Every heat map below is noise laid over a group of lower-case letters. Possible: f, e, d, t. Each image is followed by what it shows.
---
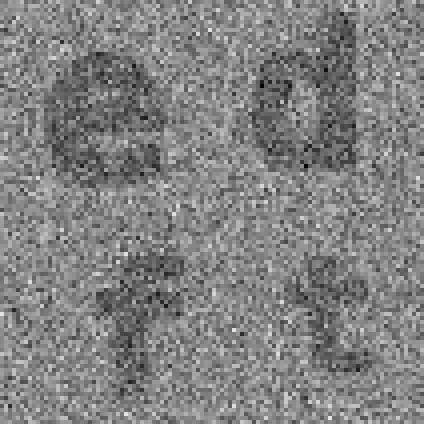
top left: e; top right: d; bottom left: f; bottom right: t
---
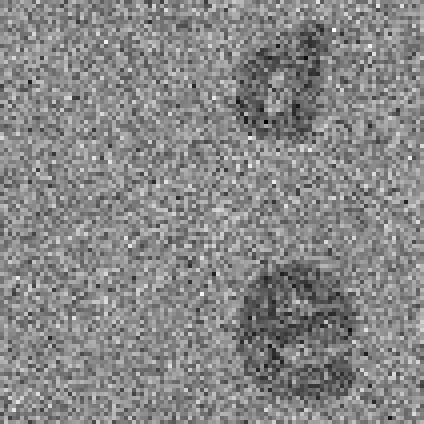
top right: d; bottom right: e
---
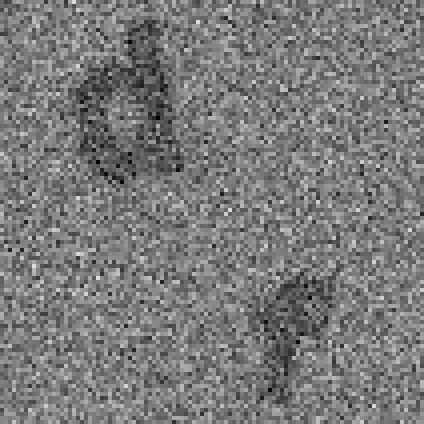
top left: d; bottom right: f
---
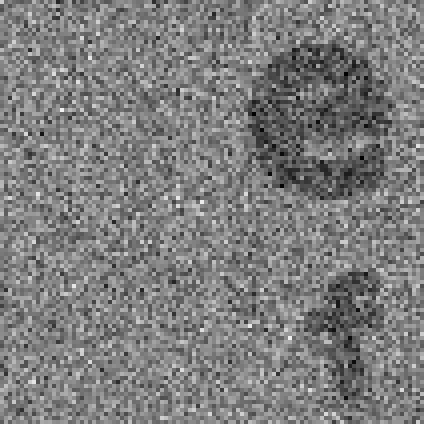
top right: e; bottom right: f
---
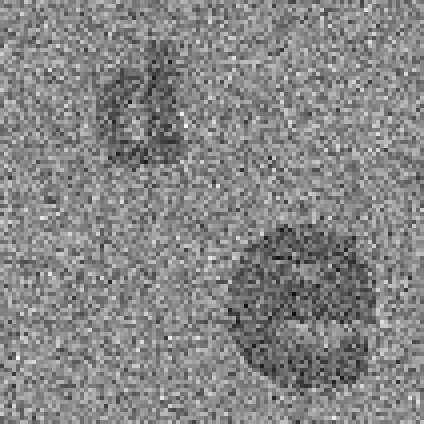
top left: d; bottom right: e
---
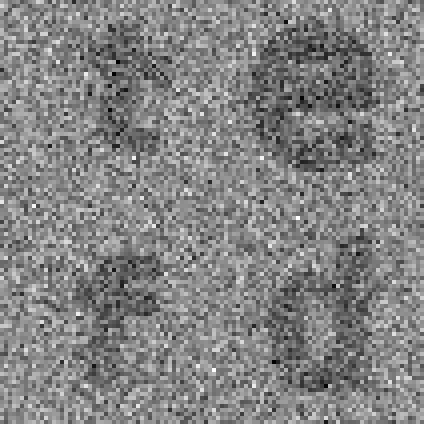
top left: t; top right: e; bottom left: f; bottom right: d
